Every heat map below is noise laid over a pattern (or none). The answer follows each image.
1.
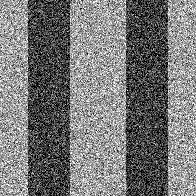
vertical stripes
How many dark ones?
2
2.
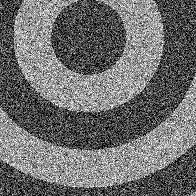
rings round one point
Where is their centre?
top middle
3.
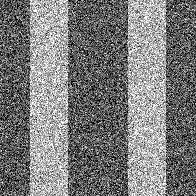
vertical stripes
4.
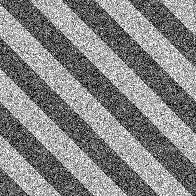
diagonal stripes
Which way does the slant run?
top left to bottom right
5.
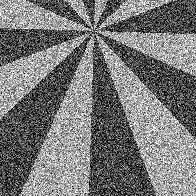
spokes from one point
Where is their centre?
top middle
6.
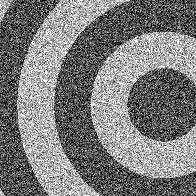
rings round one point
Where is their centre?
middle right
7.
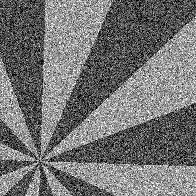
spokes from one point
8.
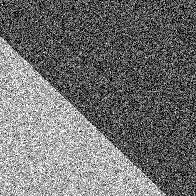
a sharp edge
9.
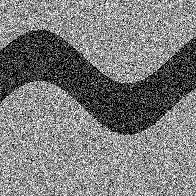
a wavy band
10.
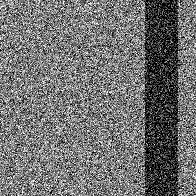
one vertical stripe
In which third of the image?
right
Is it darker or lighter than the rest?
darker
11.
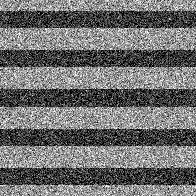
horizontal stripes
